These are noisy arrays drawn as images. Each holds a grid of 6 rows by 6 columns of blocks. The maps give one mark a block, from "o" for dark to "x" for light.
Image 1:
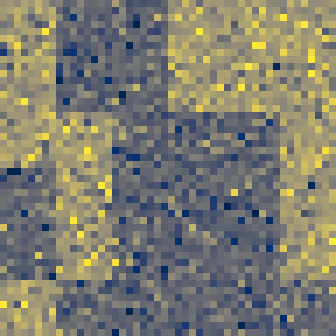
x o o x x x
x o o x x x
x x o o o x
o x o o o x
o x o o o x
x o o o o o
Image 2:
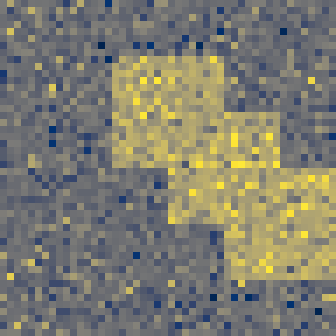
o o o o o o
o o x x o o
o o x x x o
o o o x x x
o o o o x x
o o o o o o
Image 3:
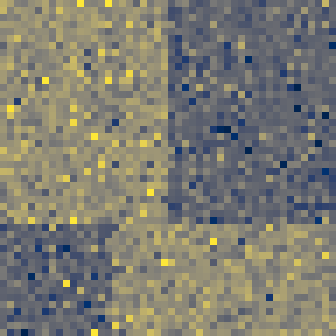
x x x o o o
x x x o o o
x x x o o o
x x x o o o
o o x x x x
o o x x x x
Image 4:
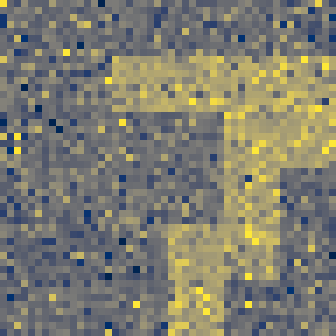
o o o o o o
o o x x x x
o o o o x x
o o o o x o
o o o x x o
o o o x o o
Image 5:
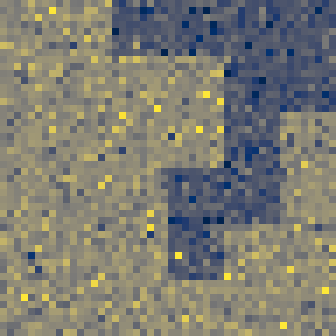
x x o o o o
x x x x o o
x x x x o x
x x x o o x
x x x o x x
x x x x x x
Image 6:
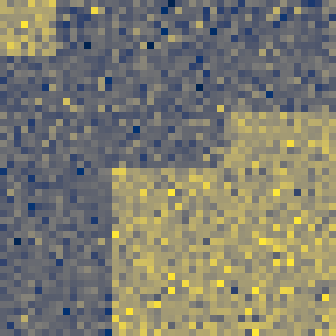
x o o o o o
o o o o o o
o o o o x x
o o x x x x
o o x x x x
o o x x x x
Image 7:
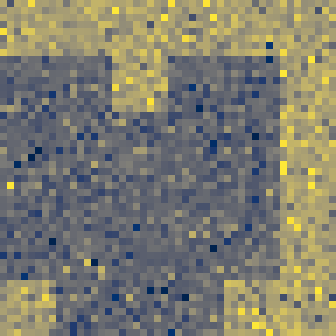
x x x x x x
o o x o o x
o o o o o x
o o o o o x
o o o o o x
x o o o x x
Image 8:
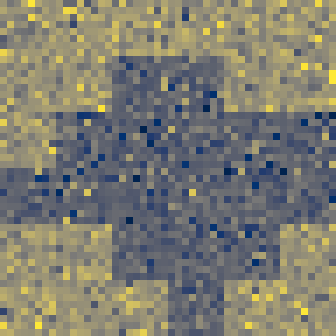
x x x x x x
x x o o x x
x o o o o o
o o o o o o
x x o o o x
x x x o x x
